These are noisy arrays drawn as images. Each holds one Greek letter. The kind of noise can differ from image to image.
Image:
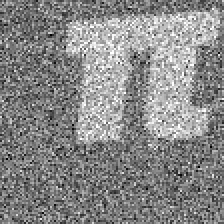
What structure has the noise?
independent entries
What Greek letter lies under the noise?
pi
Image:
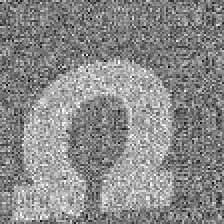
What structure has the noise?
low rank plus noise
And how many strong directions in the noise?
one
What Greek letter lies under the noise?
omega
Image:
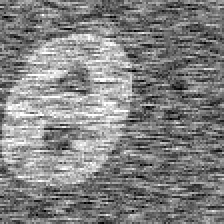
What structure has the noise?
streaked along the rows
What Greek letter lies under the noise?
theta
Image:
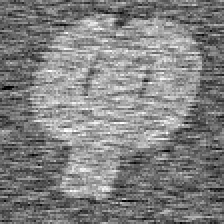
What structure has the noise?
streaked along the rows
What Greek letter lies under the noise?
phi
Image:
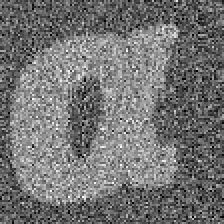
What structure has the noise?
low rank plus noise
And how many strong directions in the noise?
five to eight
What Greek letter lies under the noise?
alpha
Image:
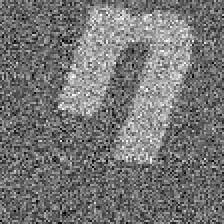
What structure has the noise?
low rank plus noise
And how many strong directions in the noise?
five to eight
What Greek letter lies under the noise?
eta
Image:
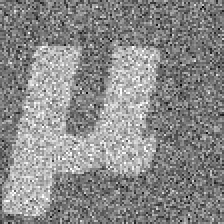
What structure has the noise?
independent entries
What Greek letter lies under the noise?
mu
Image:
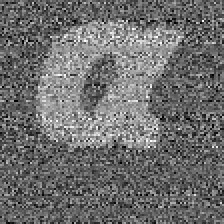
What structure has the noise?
rows of uneven size
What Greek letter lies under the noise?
alpha
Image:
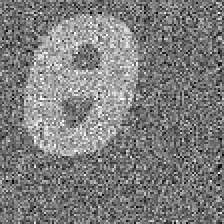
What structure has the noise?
low rank plus noise
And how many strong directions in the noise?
three or four
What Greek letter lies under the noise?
theta
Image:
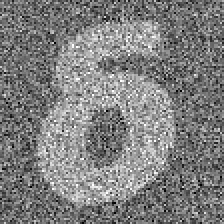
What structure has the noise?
low rank plus noise
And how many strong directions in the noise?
five to eight
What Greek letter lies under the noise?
delta
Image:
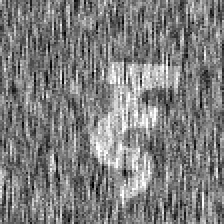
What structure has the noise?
streaked along the columns
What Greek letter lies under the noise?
xi
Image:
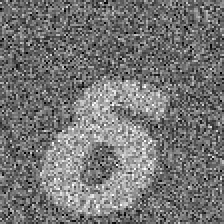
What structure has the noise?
independent entries
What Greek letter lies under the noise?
delta
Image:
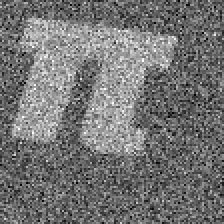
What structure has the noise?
independent entries
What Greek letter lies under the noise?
pi
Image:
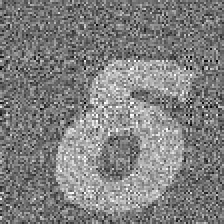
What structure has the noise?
low rank plus noise
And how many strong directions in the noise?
one
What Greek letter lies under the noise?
delta
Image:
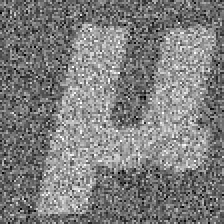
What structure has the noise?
independent entries
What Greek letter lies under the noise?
mu
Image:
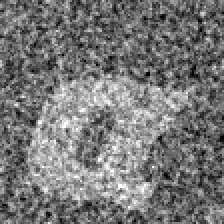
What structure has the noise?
blotchy
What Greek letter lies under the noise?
alpha
